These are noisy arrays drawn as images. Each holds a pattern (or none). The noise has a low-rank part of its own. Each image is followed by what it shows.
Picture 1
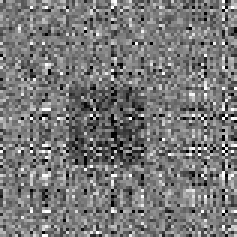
one block
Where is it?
centre
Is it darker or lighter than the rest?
darker
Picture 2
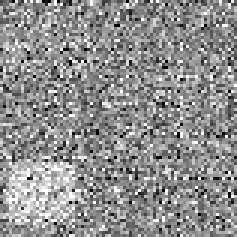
one block
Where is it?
bottom left
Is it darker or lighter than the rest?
lighter
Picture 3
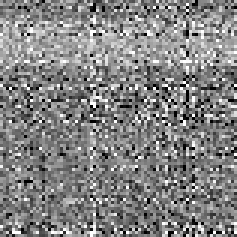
one band of rows
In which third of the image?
top
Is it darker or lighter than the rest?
lighter
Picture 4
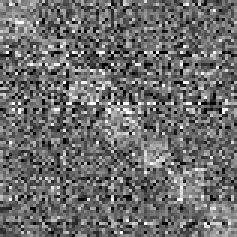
blocks along the diagonal
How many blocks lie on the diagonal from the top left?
7
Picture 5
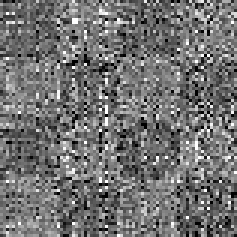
a checkerboard
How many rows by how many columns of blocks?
4 by 4
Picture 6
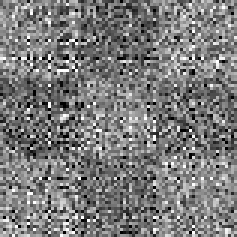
a checkerboard
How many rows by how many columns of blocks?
3 by 3
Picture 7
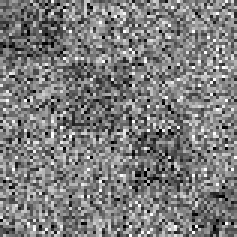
blocks along the diagonal
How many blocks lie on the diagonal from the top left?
4
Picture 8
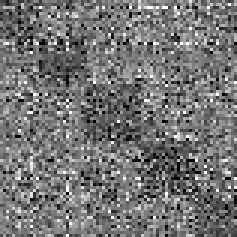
blocks along the diagonal
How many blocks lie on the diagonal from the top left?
5
